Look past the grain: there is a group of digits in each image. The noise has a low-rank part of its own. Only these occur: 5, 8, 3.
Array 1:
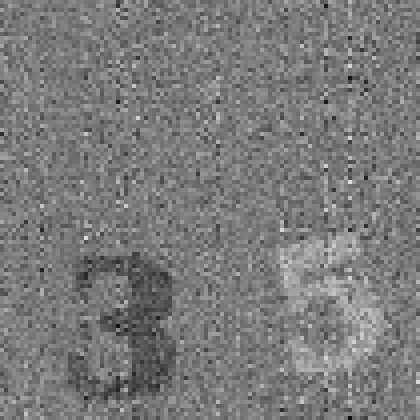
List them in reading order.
bottom left: dark 3; bottom right: light 5
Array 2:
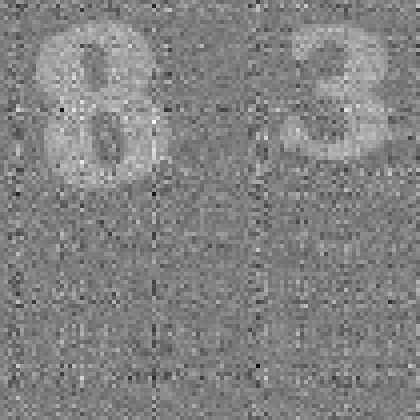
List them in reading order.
top left: light 8; top right: light 3
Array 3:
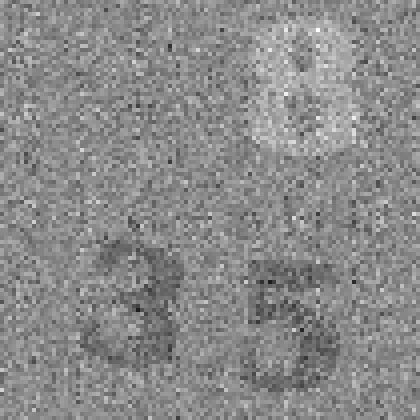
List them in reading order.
top right: light 8; bottom left: dark 3; bottom right: dark 5
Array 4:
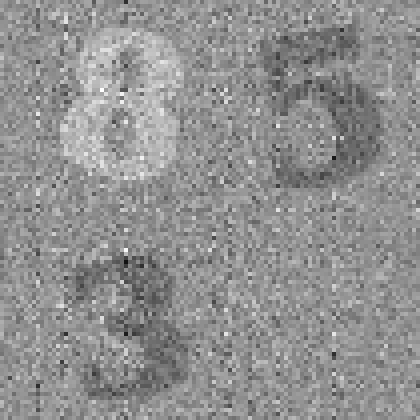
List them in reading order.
top left: light 8; top right: dark 5; bottom left: dark 3
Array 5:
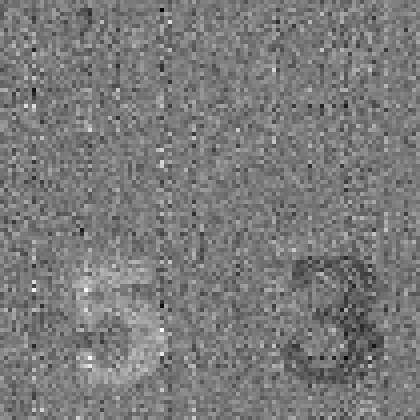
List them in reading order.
bottom left: light 5; bottom right: dark 3
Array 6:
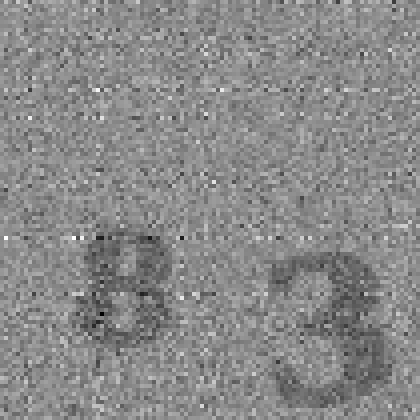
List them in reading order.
bottom left: dark 8; bottom right: dark 3
